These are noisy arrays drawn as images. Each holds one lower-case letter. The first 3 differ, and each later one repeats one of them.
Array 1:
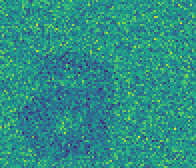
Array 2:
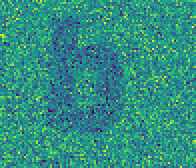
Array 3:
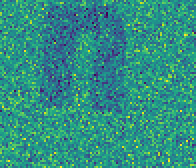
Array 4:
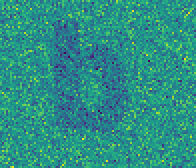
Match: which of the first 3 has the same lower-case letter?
2
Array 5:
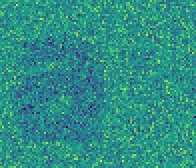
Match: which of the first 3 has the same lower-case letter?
1
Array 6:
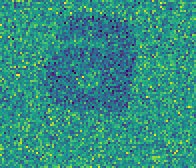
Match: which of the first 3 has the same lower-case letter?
1
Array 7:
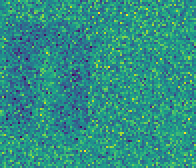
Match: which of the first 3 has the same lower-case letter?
3
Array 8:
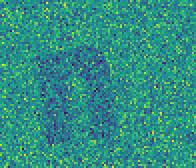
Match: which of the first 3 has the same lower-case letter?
3
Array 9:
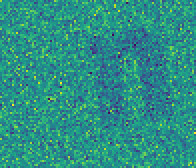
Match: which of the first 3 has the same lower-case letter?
3
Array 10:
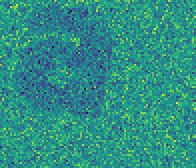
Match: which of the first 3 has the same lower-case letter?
1
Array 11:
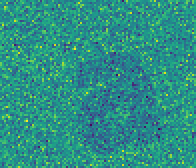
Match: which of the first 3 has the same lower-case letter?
1
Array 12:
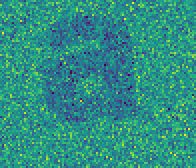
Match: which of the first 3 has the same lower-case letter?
1
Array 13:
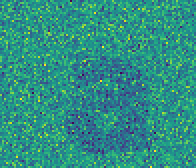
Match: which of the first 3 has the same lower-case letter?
1
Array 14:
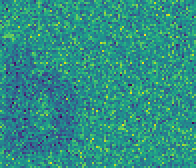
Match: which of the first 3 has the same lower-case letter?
2
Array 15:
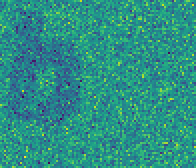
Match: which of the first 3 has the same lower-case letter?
2
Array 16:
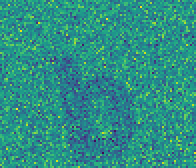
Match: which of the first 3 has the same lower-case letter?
2
